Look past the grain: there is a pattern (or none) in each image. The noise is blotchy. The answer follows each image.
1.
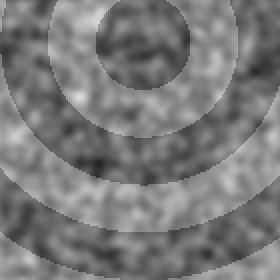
rings round one point
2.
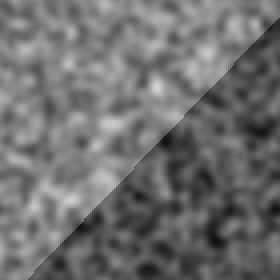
a sharp edge
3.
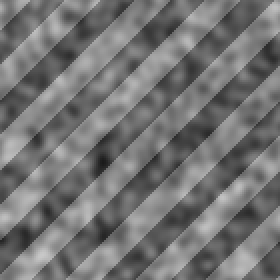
diagonal stripes
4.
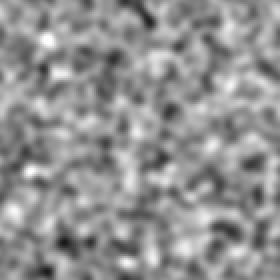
only noise
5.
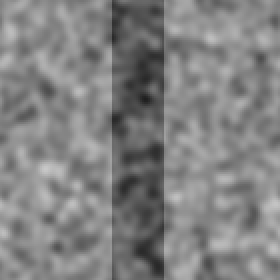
one vertical stripe
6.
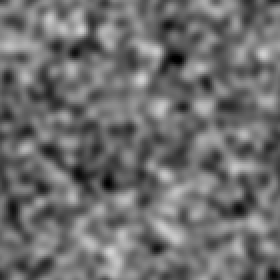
only noise
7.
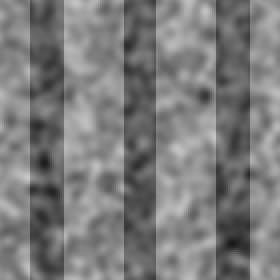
vertical stripes
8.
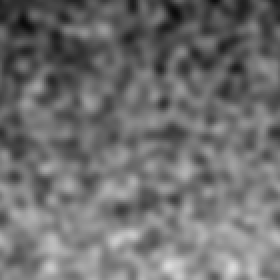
a smooth slope
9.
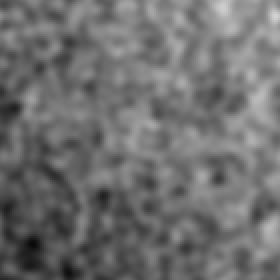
a smooth slope
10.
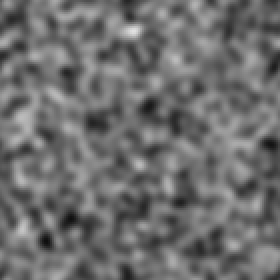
only noise
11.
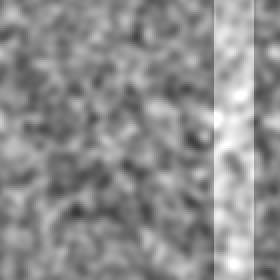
one vertical stripe
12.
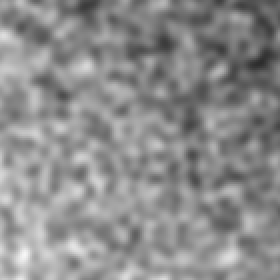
a smooth slope
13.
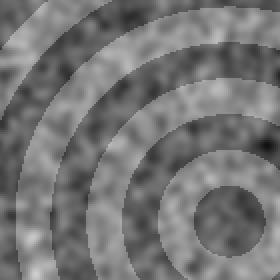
rings round one point
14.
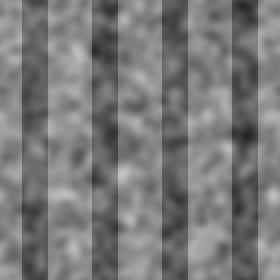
vertical stripes
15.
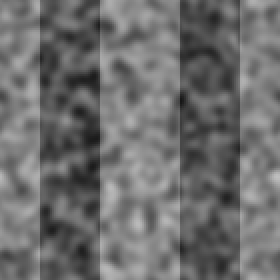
vertical stripes
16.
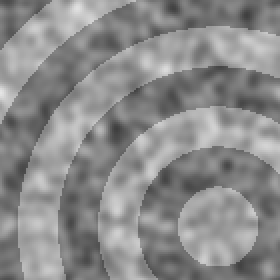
rings round one point
